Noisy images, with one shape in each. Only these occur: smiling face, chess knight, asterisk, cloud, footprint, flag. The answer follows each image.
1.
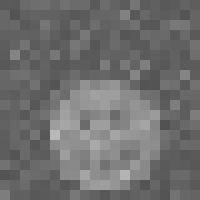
light smiling face
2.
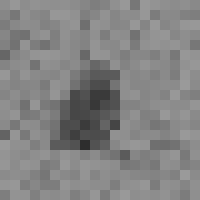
dark chess knight, centre
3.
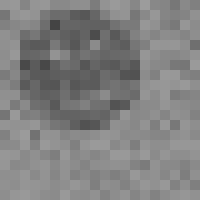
dark smiling face
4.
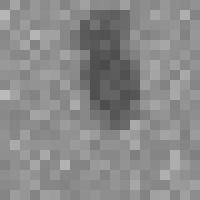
dark footprint
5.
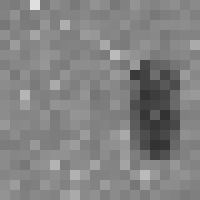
dark footprint
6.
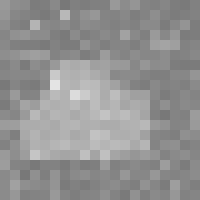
light cloud
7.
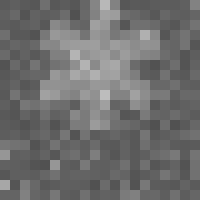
light asterisk
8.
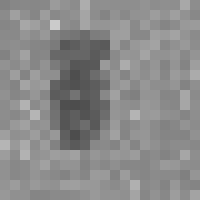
dark footprint
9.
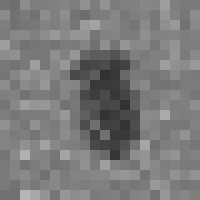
dark footprint
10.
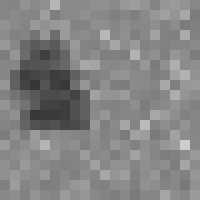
dark chess knight
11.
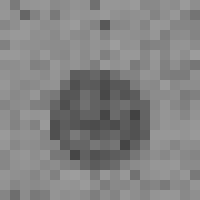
dark smiling face
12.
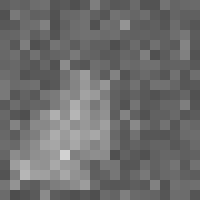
light chess knight
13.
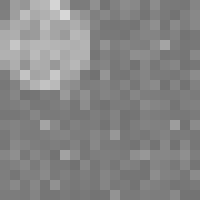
light smiling face, top left
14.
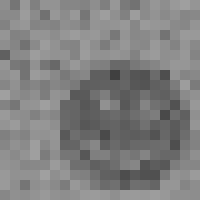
dark smiling face
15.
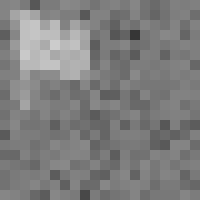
light flag
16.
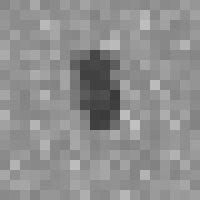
dark footprint, centre
